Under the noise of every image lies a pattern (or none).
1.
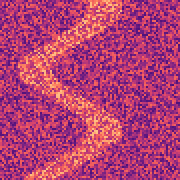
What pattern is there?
a wavy band
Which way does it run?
top to bottom
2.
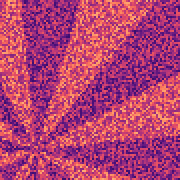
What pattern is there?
spokes from one point
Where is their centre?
bottom left
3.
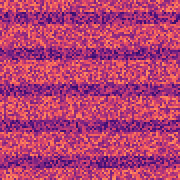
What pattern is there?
horizontal stripes
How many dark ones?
5
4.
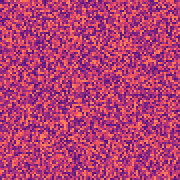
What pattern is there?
only noise
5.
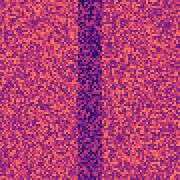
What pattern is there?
one vertical stripe
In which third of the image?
middle
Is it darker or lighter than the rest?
darker
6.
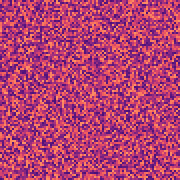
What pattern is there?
only noise
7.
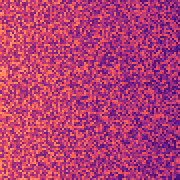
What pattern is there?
a smooth slope
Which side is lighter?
left
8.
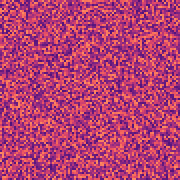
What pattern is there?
only noise
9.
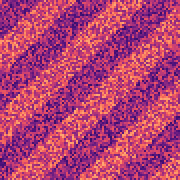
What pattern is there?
diagonal stripes
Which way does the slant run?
bottom left to top right
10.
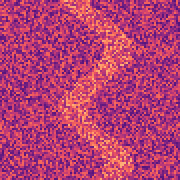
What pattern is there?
a wavy band
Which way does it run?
top to bottom
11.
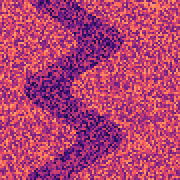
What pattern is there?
a wavy band
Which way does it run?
top to bottom
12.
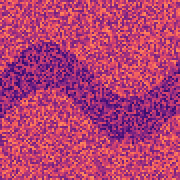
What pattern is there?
a wavy band
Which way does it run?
left to right
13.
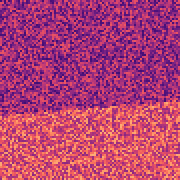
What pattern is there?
a sharp edge
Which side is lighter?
bottom
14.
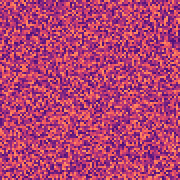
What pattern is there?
only noise
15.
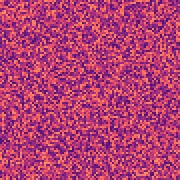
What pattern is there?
only noise
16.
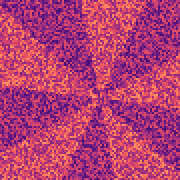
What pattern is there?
spokes from one point
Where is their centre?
centre
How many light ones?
5
